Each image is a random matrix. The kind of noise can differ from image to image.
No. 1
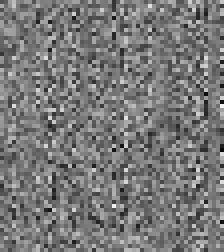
columns of uneven size
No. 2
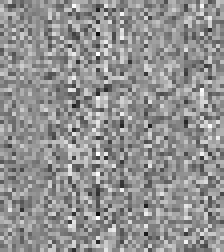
columns of uneven size
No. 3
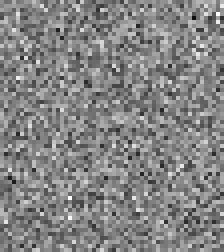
independent entries
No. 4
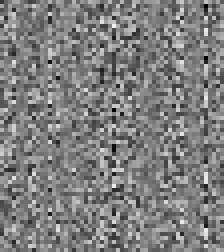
columns of uneven size
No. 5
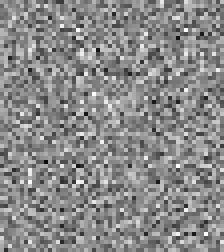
low rank plus noise
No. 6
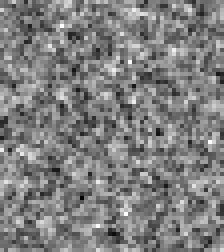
blotchy
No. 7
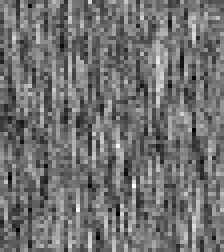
streaked along the columns
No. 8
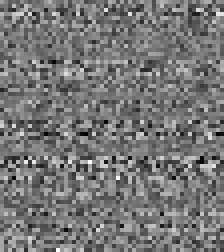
rows of uneven size
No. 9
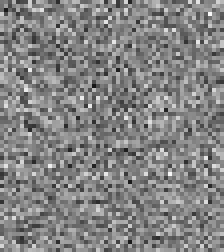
low rank plus noise
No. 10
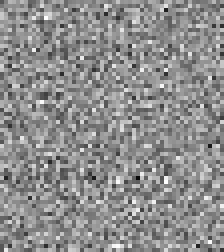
low rank plus noise
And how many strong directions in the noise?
five to eight
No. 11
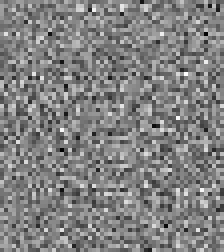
low rank plus noise
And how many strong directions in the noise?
two
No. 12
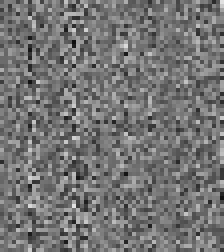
columns of uneven size
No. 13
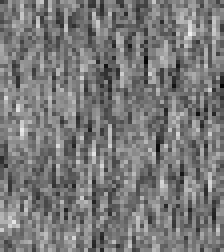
streaked along the columns
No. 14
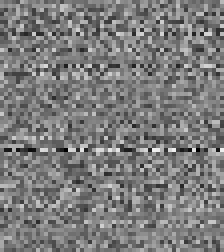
rows of uneven size
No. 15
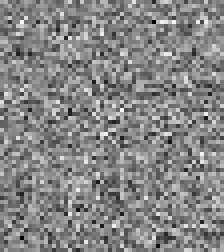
low rank plus noise
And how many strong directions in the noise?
five to eight
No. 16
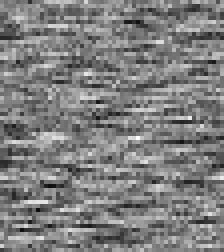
streaked along the rows
